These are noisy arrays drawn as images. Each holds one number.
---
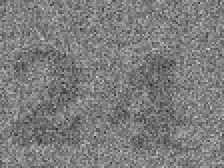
24
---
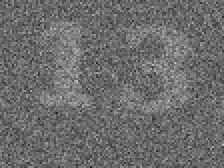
13
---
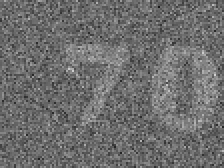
70
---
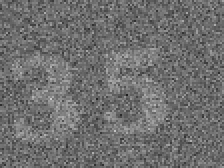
35
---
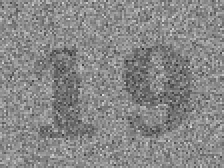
19
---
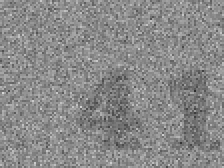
41
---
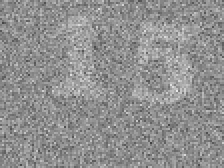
15
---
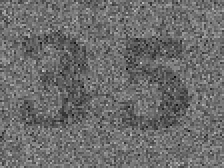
35
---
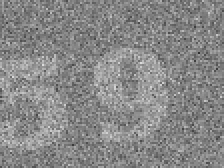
59
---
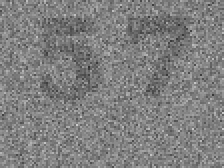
57
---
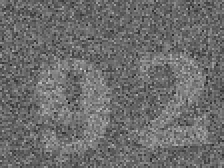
92
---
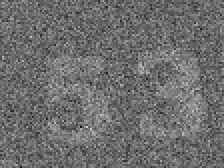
53
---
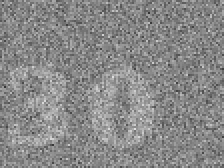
30
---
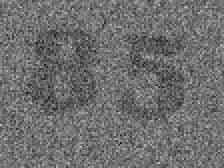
85
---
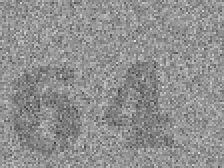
64
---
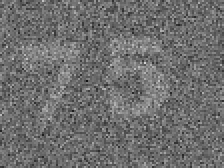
75
